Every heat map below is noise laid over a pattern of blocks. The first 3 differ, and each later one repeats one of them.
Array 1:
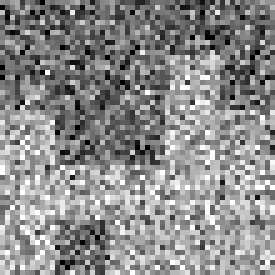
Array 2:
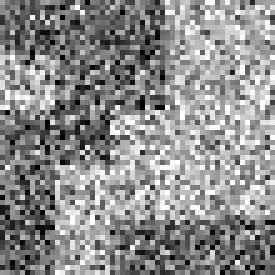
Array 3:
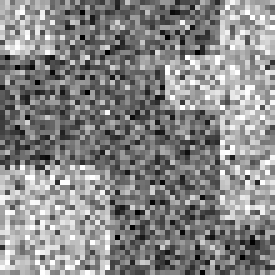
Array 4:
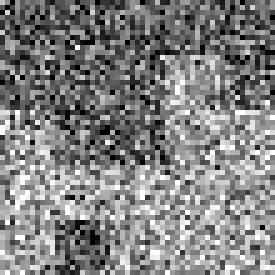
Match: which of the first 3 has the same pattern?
1
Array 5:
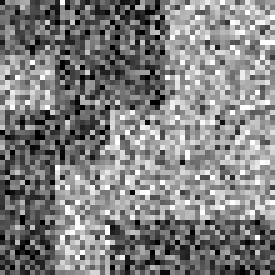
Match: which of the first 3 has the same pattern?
2
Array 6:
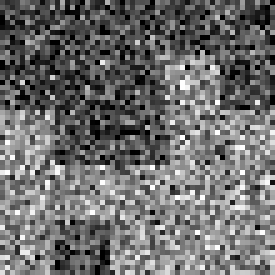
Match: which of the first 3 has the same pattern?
1
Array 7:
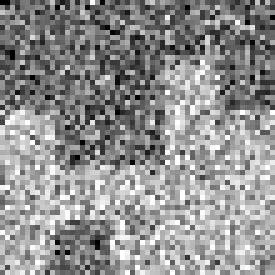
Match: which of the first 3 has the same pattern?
1
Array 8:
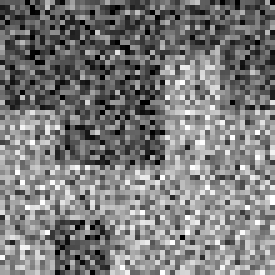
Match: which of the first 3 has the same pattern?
1
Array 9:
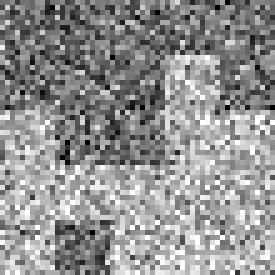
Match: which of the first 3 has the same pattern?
1
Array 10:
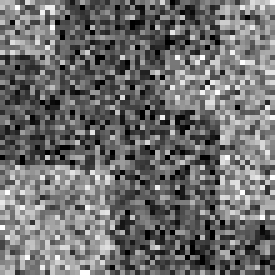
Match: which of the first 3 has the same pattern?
3
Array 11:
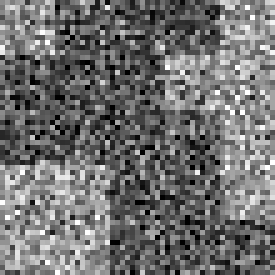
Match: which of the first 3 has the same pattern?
3
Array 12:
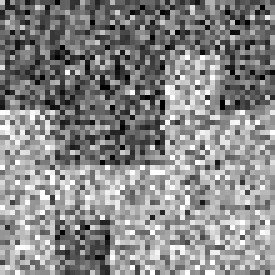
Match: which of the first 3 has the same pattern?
1
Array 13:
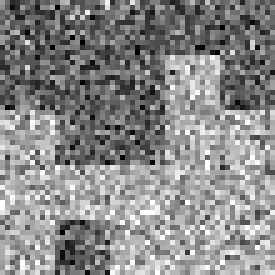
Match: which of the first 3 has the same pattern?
1
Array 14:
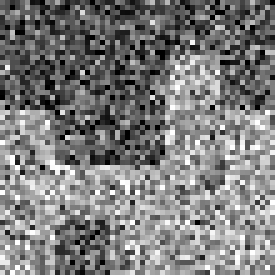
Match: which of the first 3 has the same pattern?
1
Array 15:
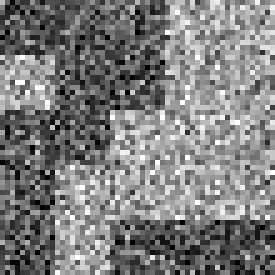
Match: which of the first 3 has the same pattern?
2
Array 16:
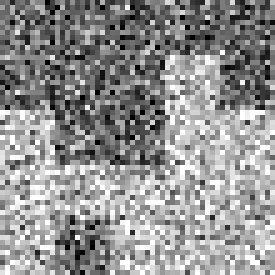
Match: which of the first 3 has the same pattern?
1
